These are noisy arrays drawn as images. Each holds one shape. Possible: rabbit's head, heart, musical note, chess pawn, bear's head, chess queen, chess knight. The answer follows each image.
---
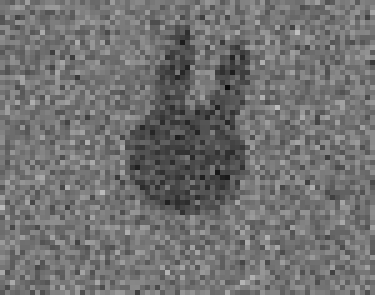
rabbit's head
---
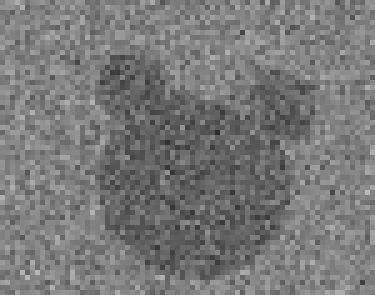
bear's head
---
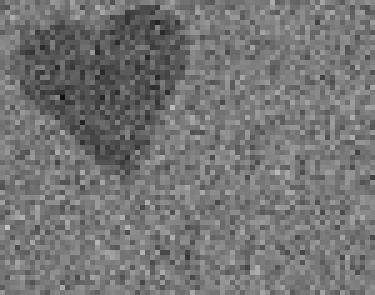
heart
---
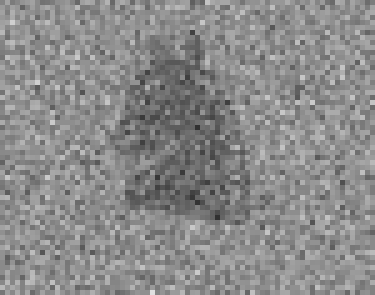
chess knight
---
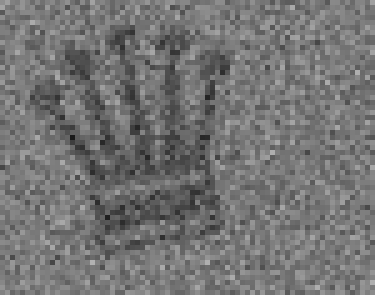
chess queen
